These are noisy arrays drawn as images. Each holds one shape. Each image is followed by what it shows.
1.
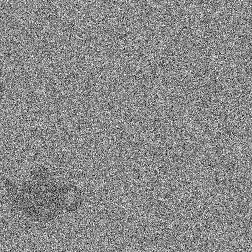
teapot
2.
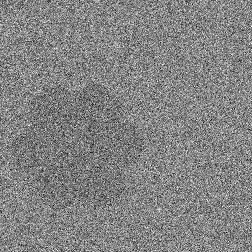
flower
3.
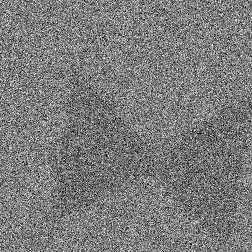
bow tie
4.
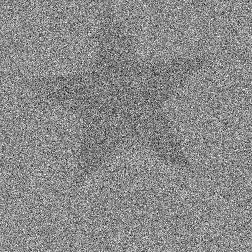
star
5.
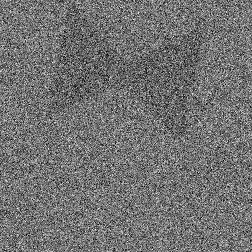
bow tie
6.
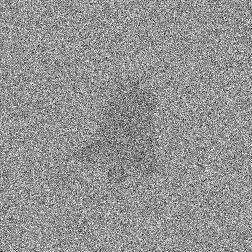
bell
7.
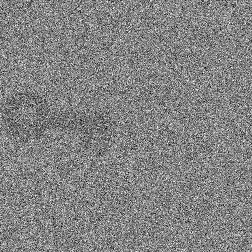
key
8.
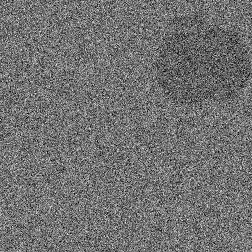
apple
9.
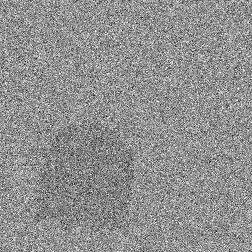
ghost
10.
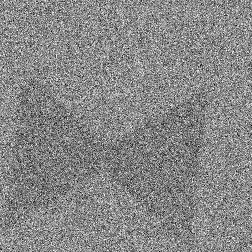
bow tie
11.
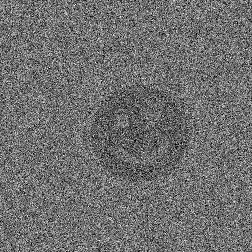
smiling face
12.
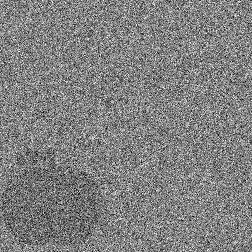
apple
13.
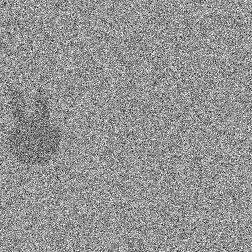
rabbit's head
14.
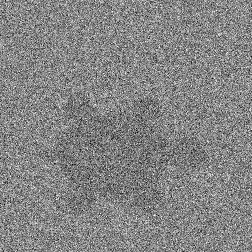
turtle
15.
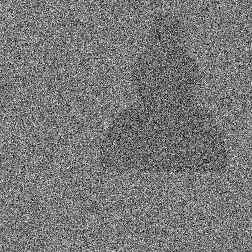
chess pawn
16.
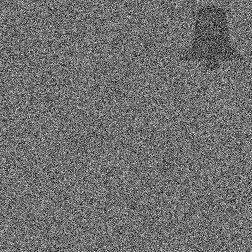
bell
